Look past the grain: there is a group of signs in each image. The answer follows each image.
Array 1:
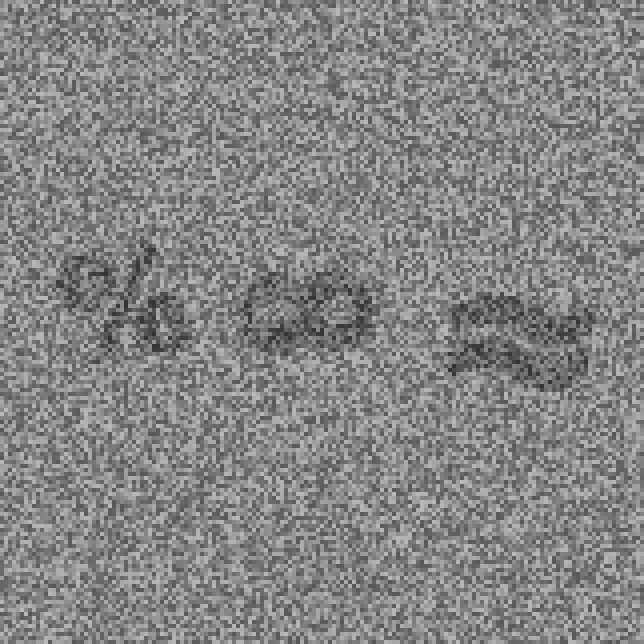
middle left: percent sign; centre: infinity sign; middle right: approximately sign
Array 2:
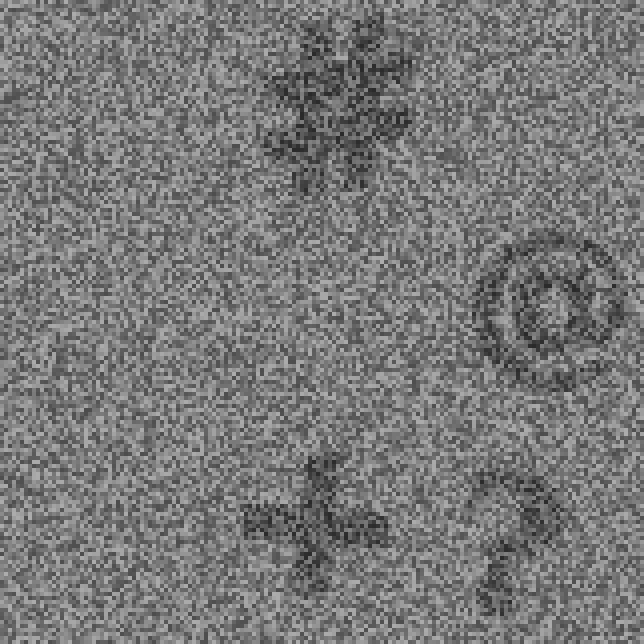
top middle: hash sign; middle right: at sign; bottom middle: plus sign; bottom right: question mark
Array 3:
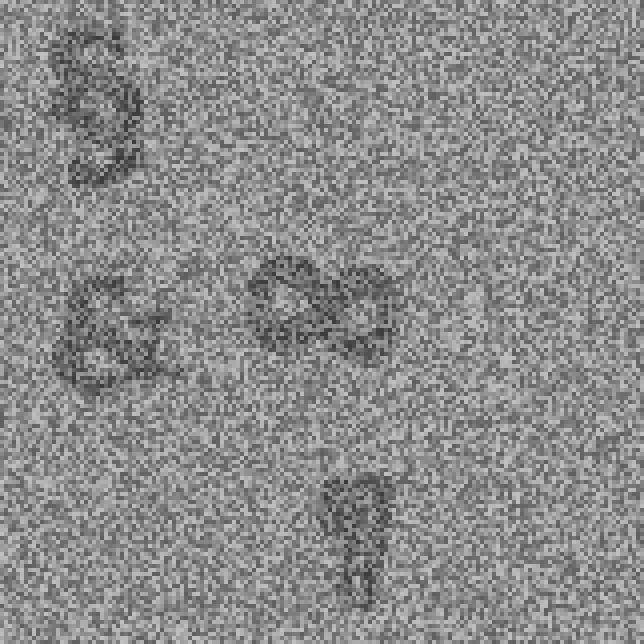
top left: section sign; middle left: ampersand; centre: infinity sign; bottom middle: pilcrow
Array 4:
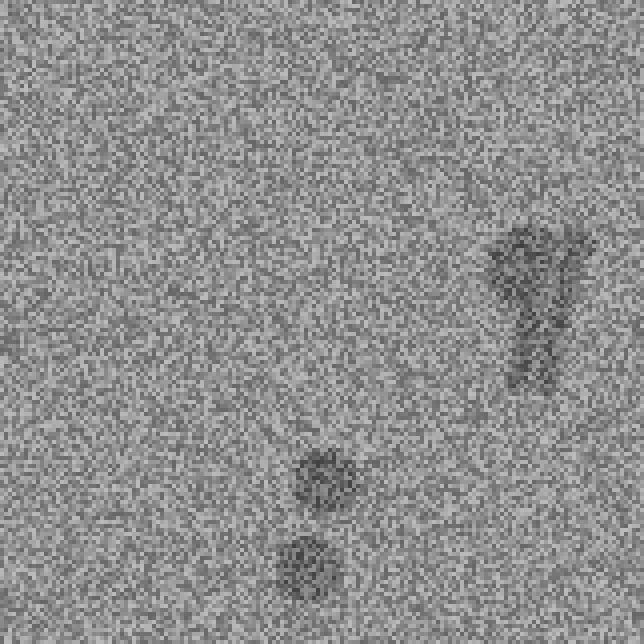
middle right: pilcrow; bottom middle: colon
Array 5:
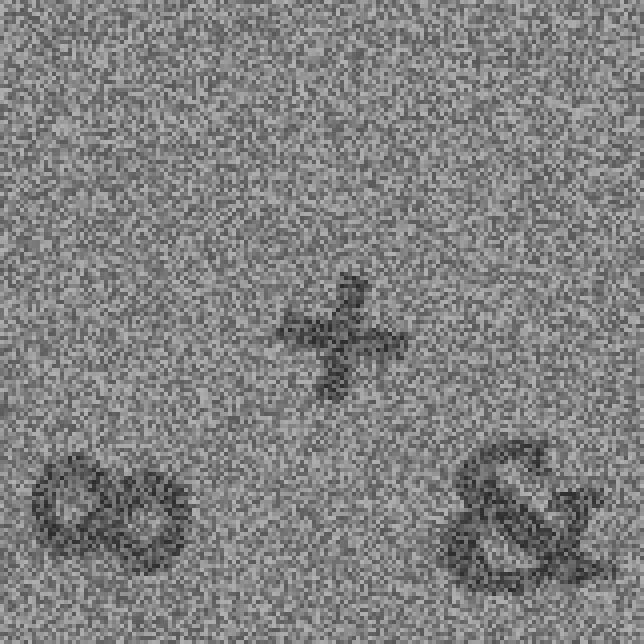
centre: plus sign; bottom left: infinity sign; bottom right: ampersand
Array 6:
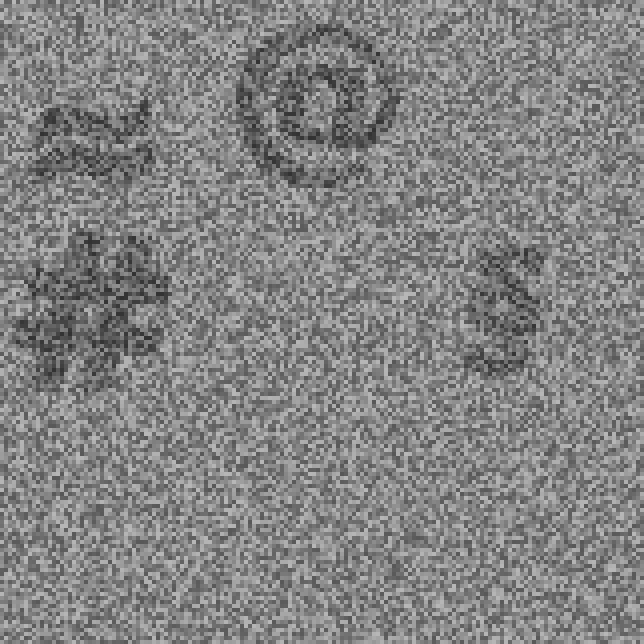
top left: approximately sign; top middle: at sign; middle left: hash sign; middle right: section sign
